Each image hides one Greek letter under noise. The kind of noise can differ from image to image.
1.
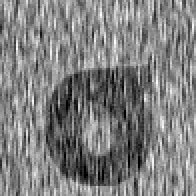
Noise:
streaked along the columns
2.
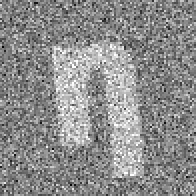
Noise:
independent entries
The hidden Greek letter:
eta
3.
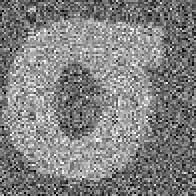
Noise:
low rank plus noise
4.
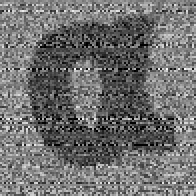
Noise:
rows of uneven size
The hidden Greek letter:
alpha
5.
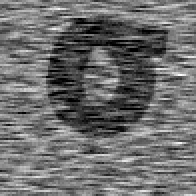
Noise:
streaked along the rows
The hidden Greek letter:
sigma
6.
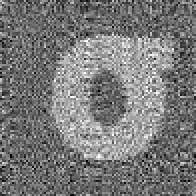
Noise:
low rank plus noise
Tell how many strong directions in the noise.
three or four
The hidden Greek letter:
sigma
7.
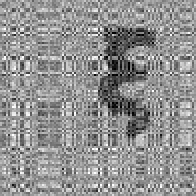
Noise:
low rank plus noise
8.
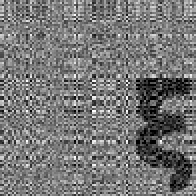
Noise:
low rank plus noise
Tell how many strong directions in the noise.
one
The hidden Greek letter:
xi
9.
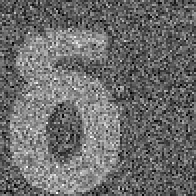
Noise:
independent entries
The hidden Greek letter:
delta
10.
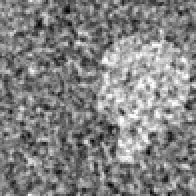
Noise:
blotchy
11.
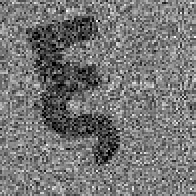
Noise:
low rank plus noise
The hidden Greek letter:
xi
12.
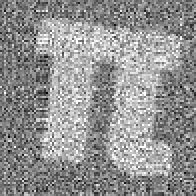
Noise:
low rank plus noise
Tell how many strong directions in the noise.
five to eight
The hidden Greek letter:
pi
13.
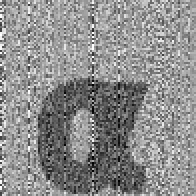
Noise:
columns of uneven size
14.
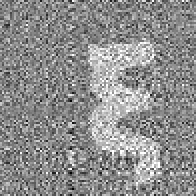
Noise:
low rank plus noise
